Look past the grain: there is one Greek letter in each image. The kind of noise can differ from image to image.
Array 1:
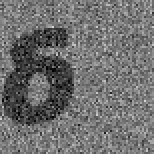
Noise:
low rank plus noise
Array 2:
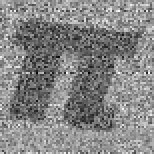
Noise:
rows of uneven size
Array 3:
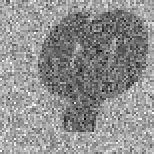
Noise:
low rank plus noise
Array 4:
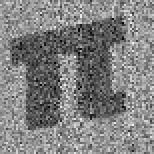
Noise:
columns of uneven size
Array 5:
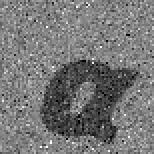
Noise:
heavy tails
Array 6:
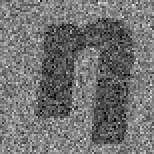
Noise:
independent entries
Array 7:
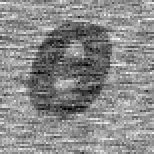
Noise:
streaked along the rows
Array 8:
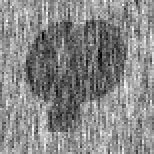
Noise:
streaked along the columns
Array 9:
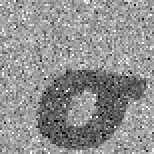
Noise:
heavy tails
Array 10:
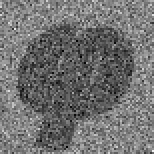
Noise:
independent entries
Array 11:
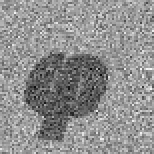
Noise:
low rank plus noise
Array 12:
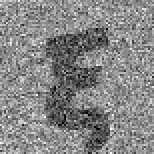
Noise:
low rank plus noise
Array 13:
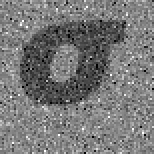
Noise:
heavy tails
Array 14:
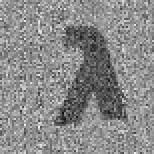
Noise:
columns of uneven size
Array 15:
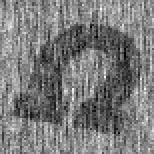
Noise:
streaked along the columns
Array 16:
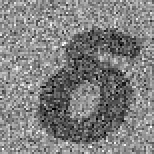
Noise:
independent entries
